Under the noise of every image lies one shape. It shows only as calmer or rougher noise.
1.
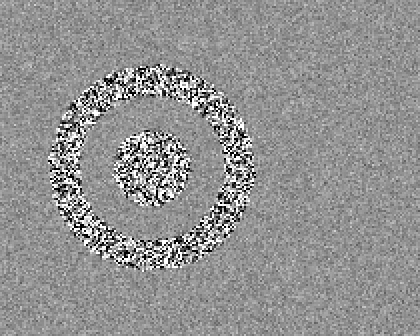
bullseye
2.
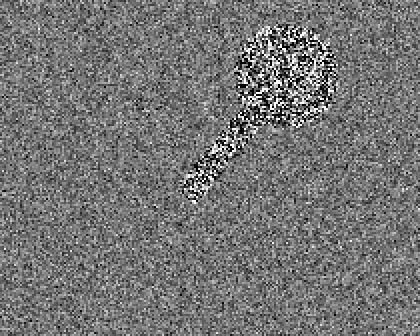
lollipop
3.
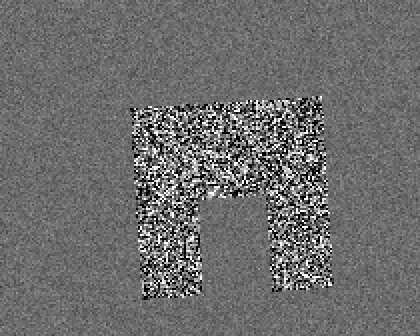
square with a notch
